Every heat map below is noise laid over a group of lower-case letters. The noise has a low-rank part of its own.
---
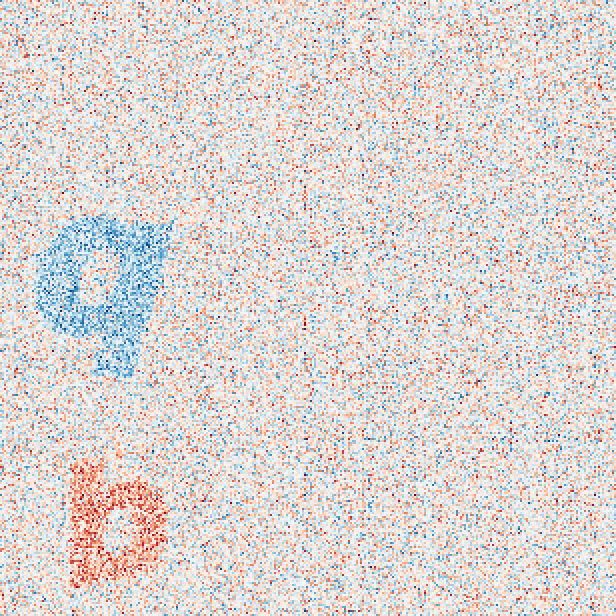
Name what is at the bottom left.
b
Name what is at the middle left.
q
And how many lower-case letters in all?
2
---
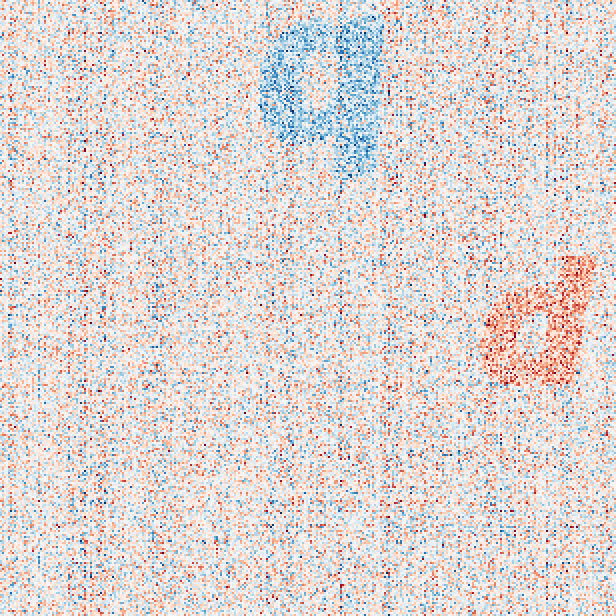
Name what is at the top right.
nothing
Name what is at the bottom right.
nothing
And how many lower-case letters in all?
2
